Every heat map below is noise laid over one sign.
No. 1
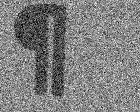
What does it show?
dark pilcrow
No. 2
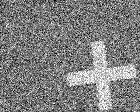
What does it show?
light plus sign
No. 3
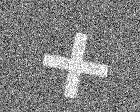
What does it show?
light plus sign
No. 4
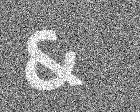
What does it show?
light ampersand
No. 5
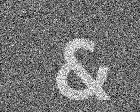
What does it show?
light ampersand
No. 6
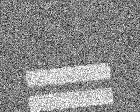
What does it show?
light equals sign
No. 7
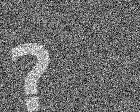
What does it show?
light question mark
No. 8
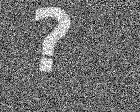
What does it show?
light question mark
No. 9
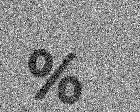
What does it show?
dark percent sign
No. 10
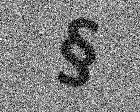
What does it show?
dark section sign
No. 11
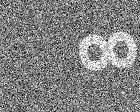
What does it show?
light infinity sign, middle right
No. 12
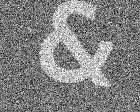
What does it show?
light ampersand
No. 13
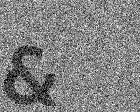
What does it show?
dark ampersand
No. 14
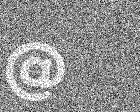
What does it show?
light at sign
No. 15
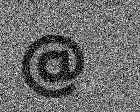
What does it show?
dark at sign
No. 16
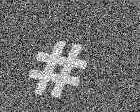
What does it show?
light hash sign
